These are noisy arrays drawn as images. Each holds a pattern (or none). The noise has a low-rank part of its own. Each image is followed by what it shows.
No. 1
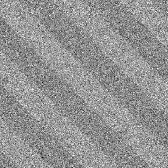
diagonal stripes
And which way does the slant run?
top left to bottom right
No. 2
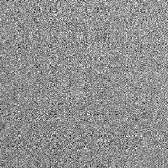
a smooth slope
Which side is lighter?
top right
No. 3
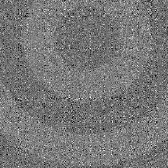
rings round one point
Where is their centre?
top middle
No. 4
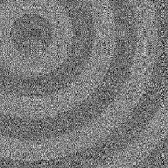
rings round one point
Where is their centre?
top left
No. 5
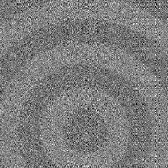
rings round one point
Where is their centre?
bottom middle
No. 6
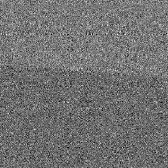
a sharp edge
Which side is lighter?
top
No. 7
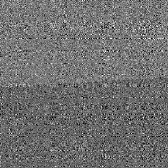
a sharp edge
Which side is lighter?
top
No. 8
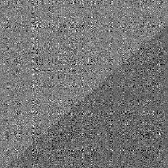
a sharp edge
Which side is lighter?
top left
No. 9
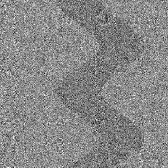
a wavy band
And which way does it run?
top to bottom
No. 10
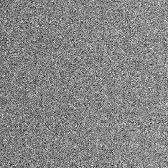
a smooth slope
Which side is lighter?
right
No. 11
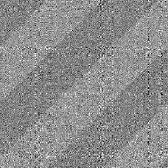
diagonal stripes
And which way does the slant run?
bottom left to top right
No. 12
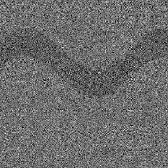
a wavy band
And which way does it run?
left to right
